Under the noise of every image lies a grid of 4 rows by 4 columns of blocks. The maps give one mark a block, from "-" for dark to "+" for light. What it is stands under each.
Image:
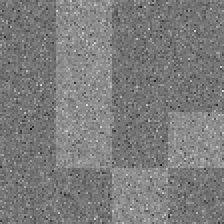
-+--
-+--
-+-+
--+-
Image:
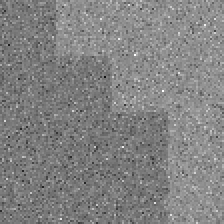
-+++
--++
---+
---+
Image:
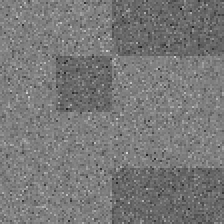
++--
+-++
++++
++--
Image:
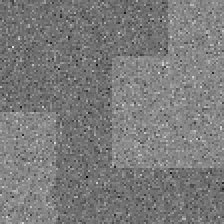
---+
--++
+-++
+---
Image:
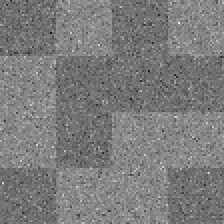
-+-+
+---
+-++
-++-
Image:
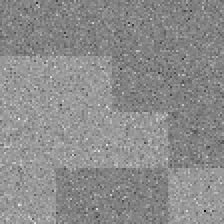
----
++--
+++-
+--+
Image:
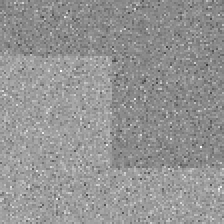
----
++--
++--
++++
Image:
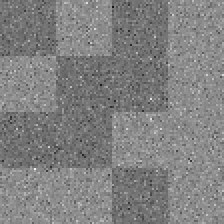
-+-+
+--+
--++
++-+
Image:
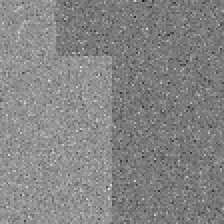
+---
++--
++--
++--
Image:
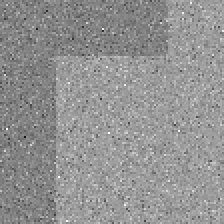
---+
-+++
-+++
-+++
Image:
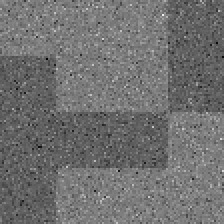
+++-
-++-
---+
-+++
